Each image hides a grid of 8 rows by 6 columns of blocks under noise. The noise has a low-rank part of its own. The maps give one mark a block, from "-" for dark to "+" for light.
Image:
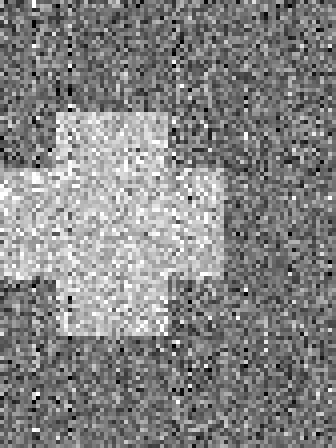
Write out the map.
- - - - - -
- - - - - -
- + + - - -
+ + + + - -
+ + + + - -
- + + - - -
- - - - - -
- - - - - -
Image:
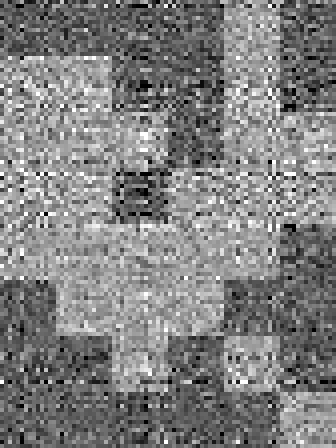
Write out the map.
- - - - + -
+ + - - + -
+ + + - + +
+ + - + + +
+ + + + + -
- + + + - -
- - + - + -
- - - - - +
